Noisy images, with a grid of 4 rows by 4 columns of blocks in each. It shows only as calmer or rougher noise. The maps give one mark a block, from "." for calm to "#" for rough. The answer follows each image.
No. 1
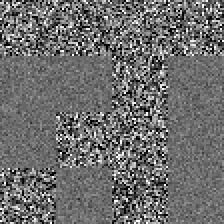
# # # #
. . # .
. # # .
# . # .
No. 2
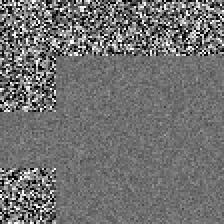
# # # #
# . . .
. . . .
# . . .
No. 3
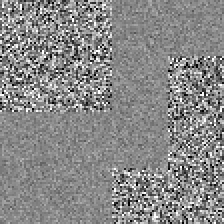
# # . .
# # . #
. . . #
. . # #
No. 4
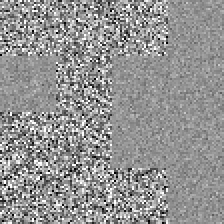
# # # .
. # . .
# # . .
# # # .
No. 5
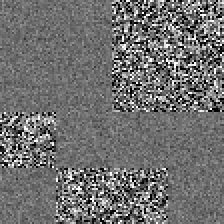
. . # #
. . # #
# . . .
. # # .
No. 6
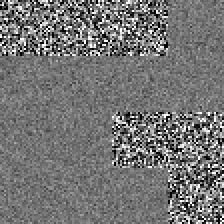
# # # .
. . . .
. . # #
. . . #
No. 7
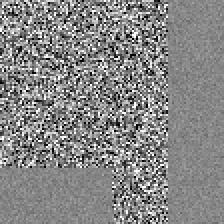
# # # .
# # # .
# # # .
. . # .
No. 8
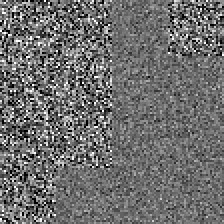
# # . #
# # . .
# # . .
# . . .
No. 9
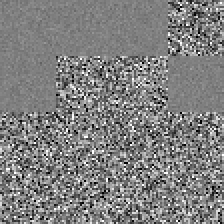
. . . #
. # # .
# # # #
# # # #
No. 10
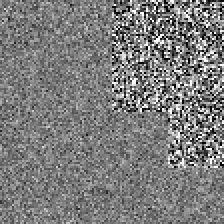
. . # #
. . # #
. . . #
. . . .
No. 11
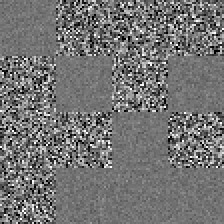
. # # #
# . # .
# # . #
# . . .
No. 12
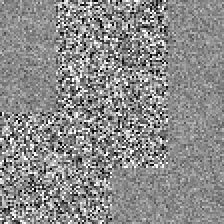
. # # .
. # # .
# # # .
# # . .
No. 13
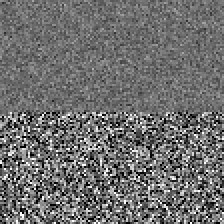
. . . .
. . . .
# # # #
# # # #
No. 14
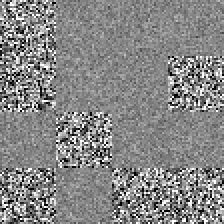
# . . .
# . . #
. # . .
# . # #
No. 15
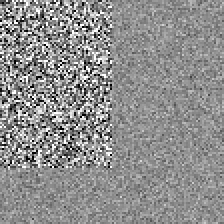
# # . .
# # . .
# # . .
. . . .
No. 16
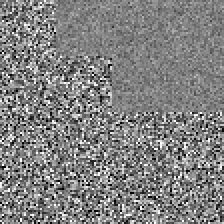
# . . .
# # . .
# # # #
# # # #
